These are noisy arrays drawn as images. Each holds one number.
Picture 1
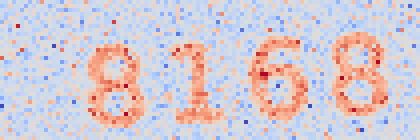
8168
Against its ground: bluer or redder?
redder
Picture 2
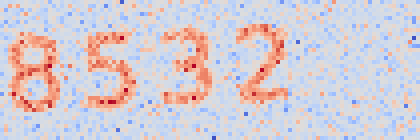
8532
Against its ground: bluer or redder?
redder
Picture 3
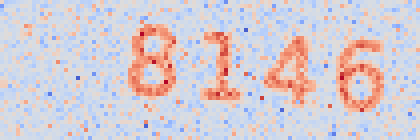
8146
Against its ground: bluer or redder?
redder
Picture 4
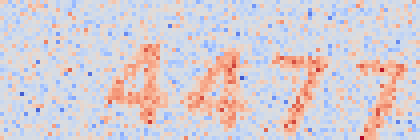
4477
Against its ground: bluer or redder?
redder
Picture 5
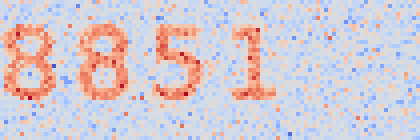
8851
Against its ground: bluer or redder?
redder
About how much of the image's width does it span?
two thirds
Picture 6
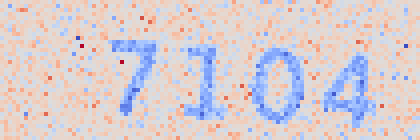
7104
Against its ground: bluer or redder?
bluer
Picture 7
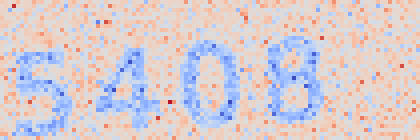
5408
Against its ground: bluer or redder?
bluer
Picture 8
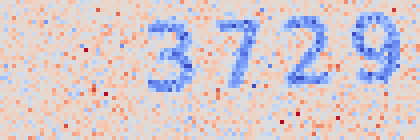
3729
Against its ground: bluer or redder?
bluer
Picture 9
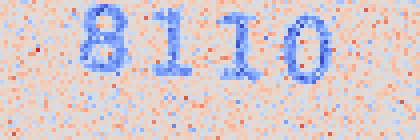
8110
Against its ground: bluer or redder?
bluer
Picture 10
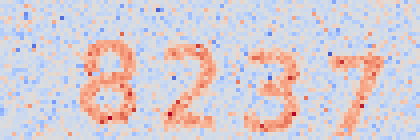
8237
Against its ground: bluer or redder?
redder
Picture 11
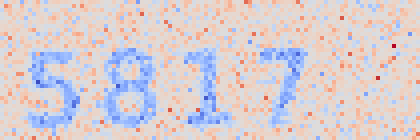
5817
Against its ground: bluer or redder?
bluer
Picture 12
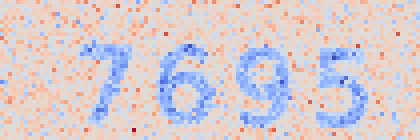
7695
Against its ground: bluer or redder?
bluer
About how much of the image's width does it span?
two thirds
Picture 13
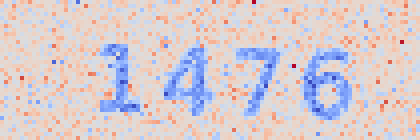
1476
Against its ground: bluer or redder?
bluer
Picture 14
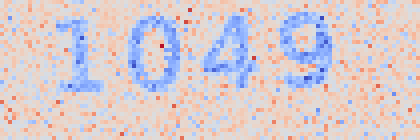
1049
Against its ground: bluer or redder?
bluer
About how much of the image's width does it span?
two thirds
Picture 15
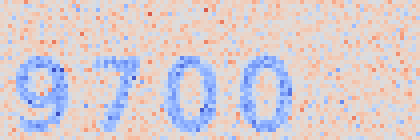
9700
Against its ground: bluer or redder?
bluer
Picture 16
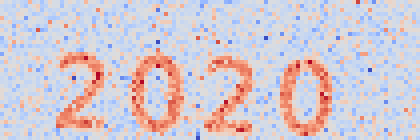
2020
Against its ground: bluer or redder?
redder
